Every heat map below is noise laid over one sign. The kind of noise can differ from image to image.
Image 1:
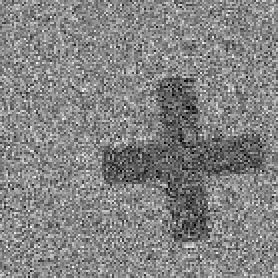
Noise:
low rank plus noise
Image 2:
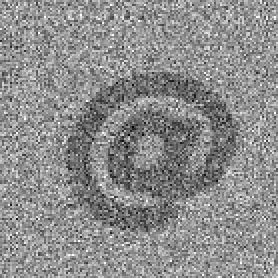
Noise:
low rank plus noise
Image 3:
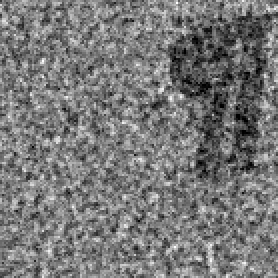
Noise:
blotchy
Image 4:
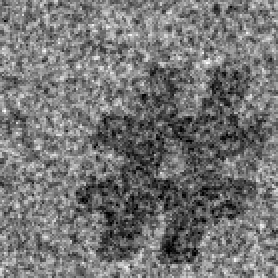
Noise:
blotchy
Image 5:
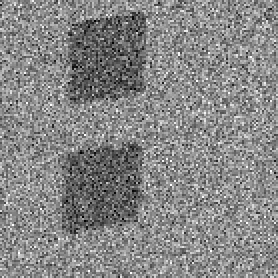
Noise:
independent entries
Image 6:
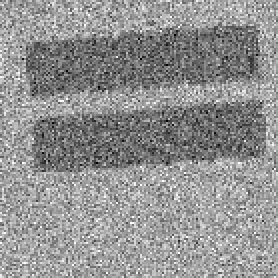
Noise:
low rank plus noise
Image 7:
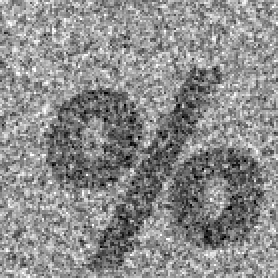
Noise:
blotchy
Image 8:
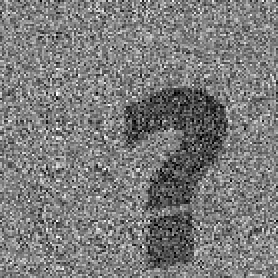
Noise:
low rank plus noise
